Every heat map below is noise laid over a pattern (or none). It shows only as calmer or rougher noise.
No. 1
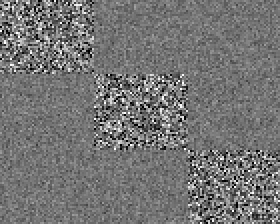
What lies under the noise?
blocks along the diagonal
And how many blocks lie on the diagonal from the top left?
3
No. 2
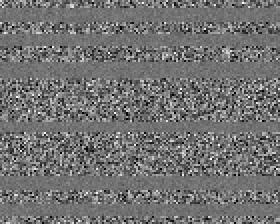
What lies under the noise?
bands of rows
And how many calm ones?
6
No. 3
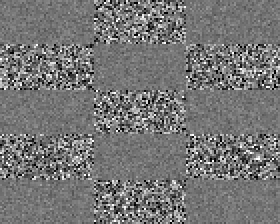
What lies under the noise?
a checkerboard
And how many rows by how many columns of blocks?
5 by 3
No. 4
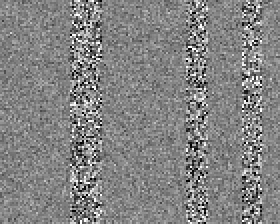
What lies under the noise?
bands of columns
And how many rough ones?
3
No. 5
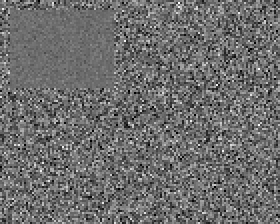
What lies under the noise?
one block
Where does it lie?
top left
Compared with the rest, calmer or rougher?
calmer
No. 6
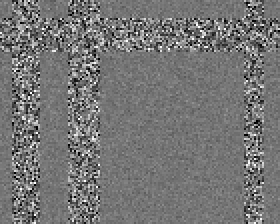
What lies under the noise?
bands of rows crossing bands of columns
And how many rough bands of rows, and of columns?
1 and 3
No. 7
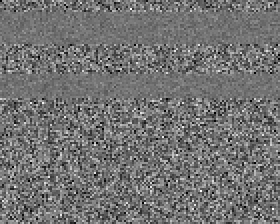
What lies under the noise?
bands of rows
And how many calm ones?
2
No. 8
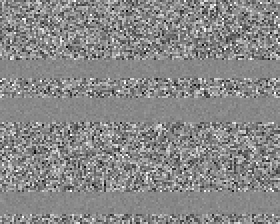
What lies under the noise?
bands of rows
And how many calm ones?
3
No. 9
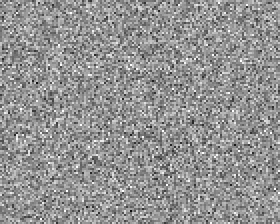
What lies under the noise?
only noise
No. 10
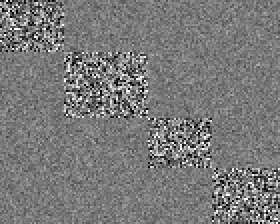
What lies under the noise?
blocks along the diagonal
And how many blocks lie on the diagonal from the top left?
4
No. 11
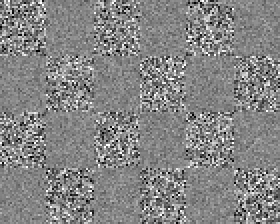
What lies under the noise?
a checkerboard
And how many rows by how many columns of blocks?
4 by 6
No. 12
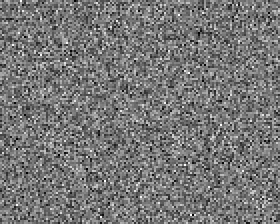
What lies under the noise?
only noise
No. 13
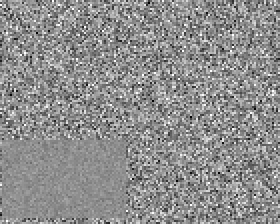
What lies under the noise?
one block
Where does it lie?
bottom left
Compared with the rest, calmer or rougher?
calmer
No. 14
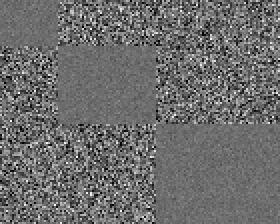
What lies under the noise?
blocks along the diagonal
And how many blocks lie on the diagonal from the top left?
3
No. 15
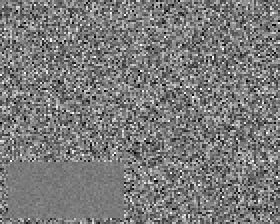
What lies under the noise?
one block
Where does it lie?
bottom left
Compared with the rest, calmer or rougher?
calmer
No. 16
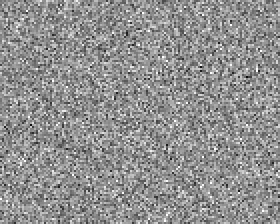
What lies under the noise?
only noise
